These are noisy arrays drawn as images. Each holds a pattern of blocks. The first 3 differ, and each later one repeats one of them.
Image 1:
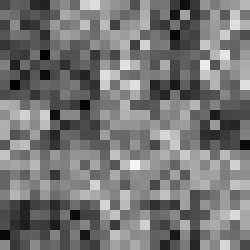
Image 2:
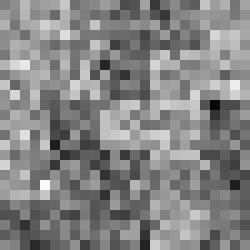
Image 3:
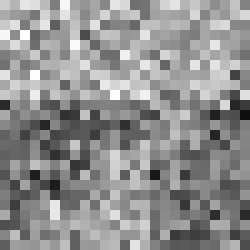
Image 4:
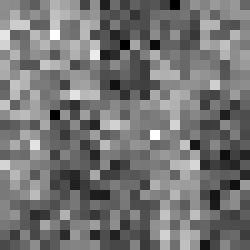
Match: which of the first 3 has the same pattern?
2
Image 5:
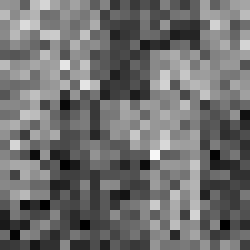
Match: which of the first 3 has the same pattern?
2
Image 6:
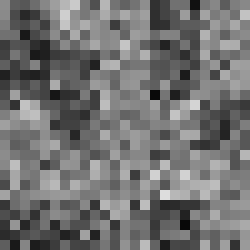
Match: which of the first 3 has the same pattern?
1
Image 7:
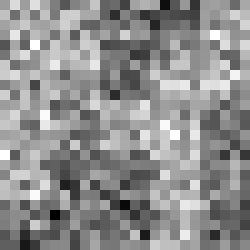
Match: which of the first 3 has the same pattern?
2
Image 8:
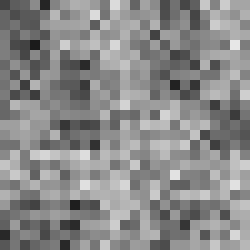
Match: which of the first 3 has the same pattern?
1
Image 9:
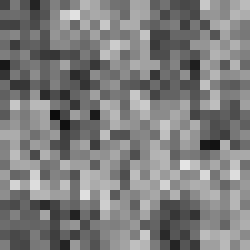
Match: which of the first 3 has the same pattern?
1
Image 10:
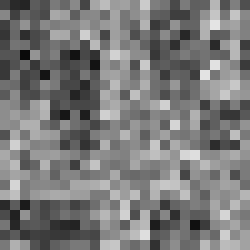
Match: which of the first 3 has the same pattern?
1
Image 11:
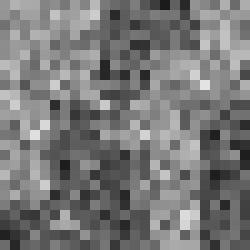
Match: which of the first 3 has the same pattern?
2
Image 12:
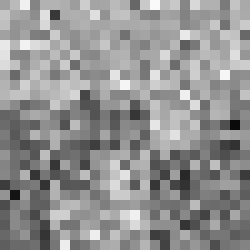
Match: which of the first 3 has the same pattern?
3
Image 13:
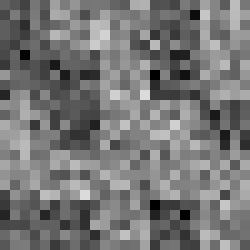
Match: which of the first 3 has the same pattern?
1
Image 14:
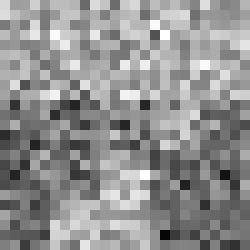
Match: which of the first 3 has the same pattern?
3
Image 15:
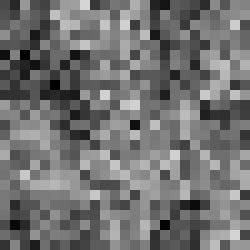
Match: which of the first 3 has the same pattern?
1
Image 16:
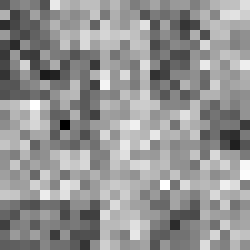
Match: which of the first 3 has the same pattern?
1
